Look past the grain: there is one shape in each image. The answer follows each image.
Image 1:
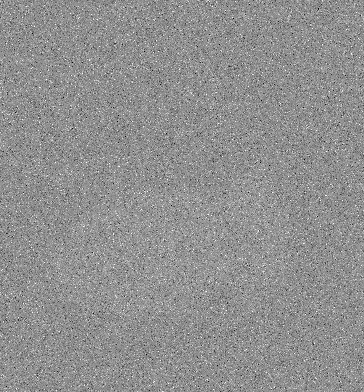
footprint
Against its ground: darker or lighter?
lighter
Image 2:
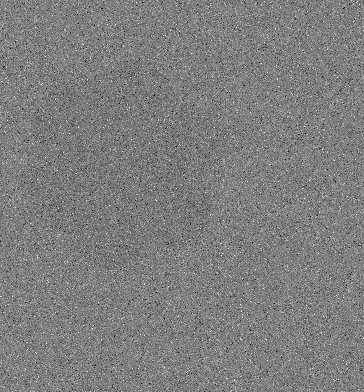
flower
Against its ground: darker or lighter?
darker
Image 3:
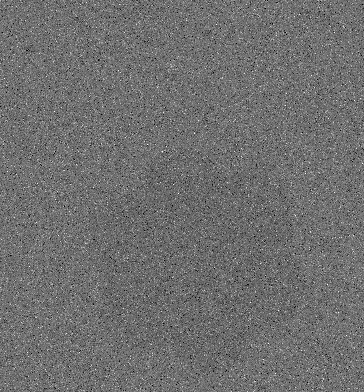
flower
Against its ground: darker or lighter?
darker
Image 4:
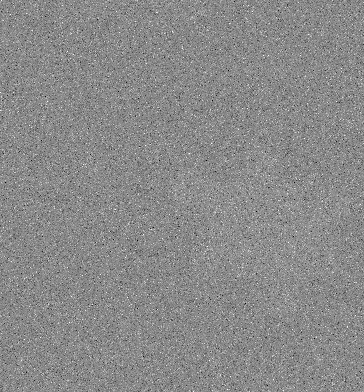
turtle
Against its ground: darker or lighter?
lighter
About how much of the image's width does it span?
half
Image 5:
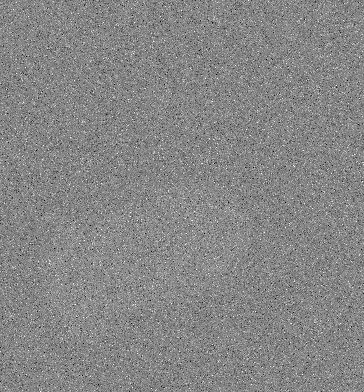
footprint
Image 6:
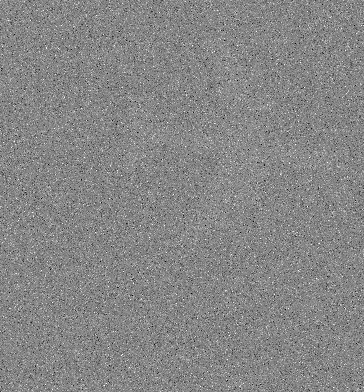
airplane
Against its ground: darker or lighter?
lighter
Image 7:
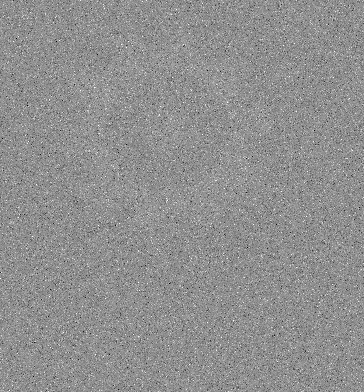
gear
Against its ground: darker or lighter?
lighter
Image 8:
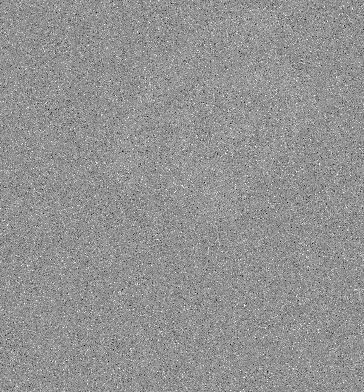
telephone
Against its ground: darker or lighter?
lighter
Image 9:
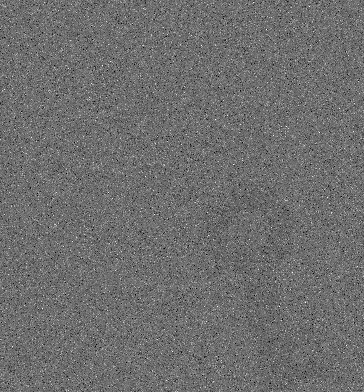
key
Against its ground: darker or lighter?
darker
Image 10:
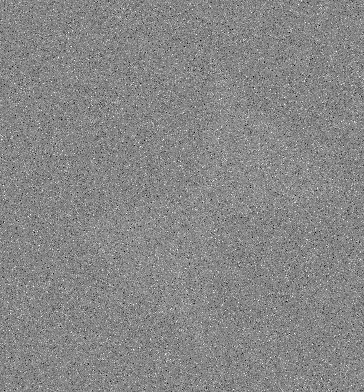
bow tie
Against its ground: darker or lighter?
lighter
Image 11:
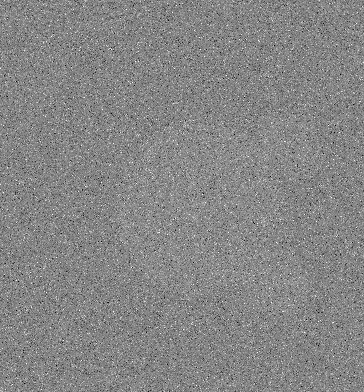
bear's head
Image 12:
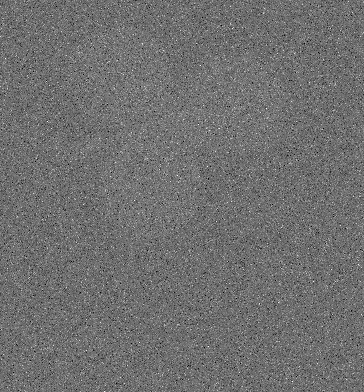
club
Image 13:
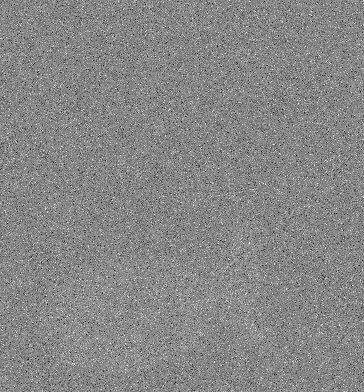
fish
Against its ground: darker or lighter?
lighter
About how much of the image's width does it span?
two thirds
